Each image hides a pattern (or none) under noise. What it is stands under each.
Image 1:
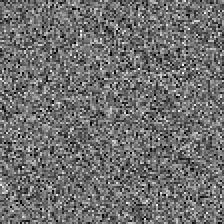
only noise
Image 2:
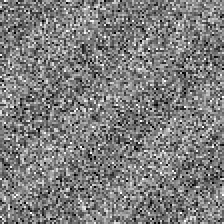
diagonal stripes
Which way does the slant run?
bottom left to top right
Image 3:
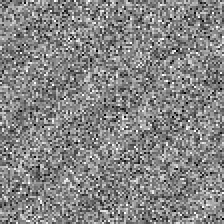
diagonal stripes
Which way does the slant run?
bottom left to top right
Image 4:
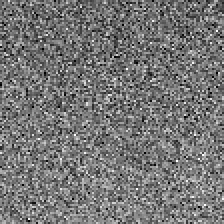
a smooth slope
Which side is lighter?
bottom
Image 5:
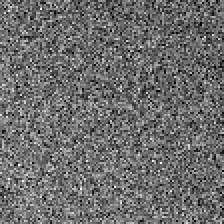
a smooth slope
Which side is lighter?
bottom left
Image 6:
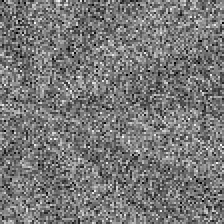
spokes from one point
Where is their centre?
middle left
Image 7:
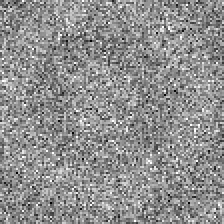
rings round one point
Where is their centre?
centre
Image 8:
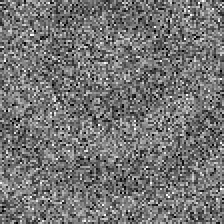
rings round one point
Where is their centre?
top middle
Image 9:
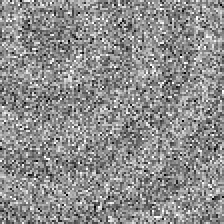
rings round one point
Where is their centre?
top left
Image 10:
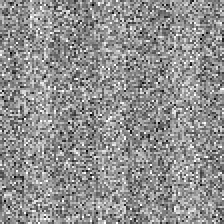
vertical stripes
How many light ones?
3
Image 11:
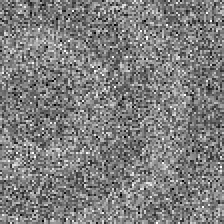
rings round one point
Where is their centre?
middle left
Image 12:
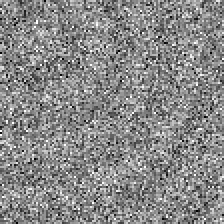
rings round one point
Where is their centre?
top left
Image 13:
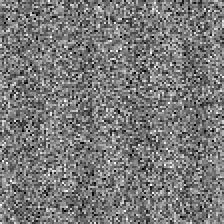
vertical stripes
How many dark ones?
4
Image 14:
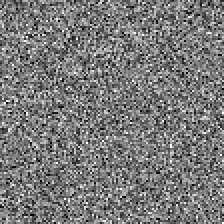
only noise
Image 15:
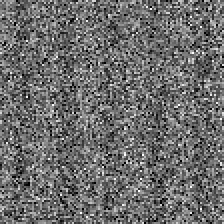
vertical stripes
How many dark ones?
5
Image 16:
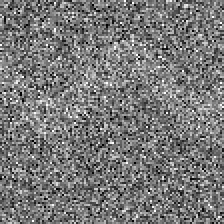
a wavy band
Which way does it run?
left to right
